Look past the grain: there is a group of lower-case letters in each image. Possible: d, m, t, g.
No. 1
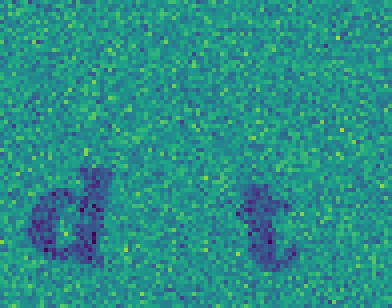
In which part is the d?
bottom left
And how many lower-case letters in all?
2
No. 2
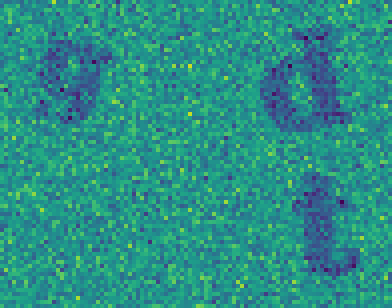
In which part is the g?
top left
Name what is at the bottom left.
nothing
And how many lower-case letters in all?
3
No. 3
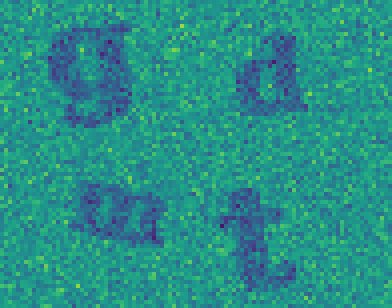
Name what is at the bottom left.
m
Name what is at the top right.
d
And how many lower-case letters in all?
4
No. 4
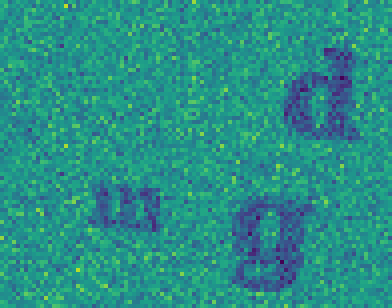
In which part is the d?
top right
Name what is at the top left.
nothing
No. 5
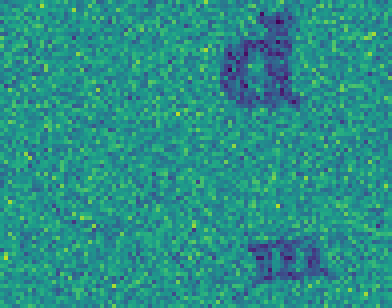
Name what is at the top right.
d
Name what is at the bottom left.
nothing
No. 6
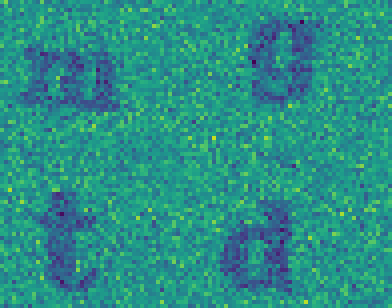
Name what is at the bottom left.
t
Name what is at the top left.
m
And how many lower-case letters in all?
4
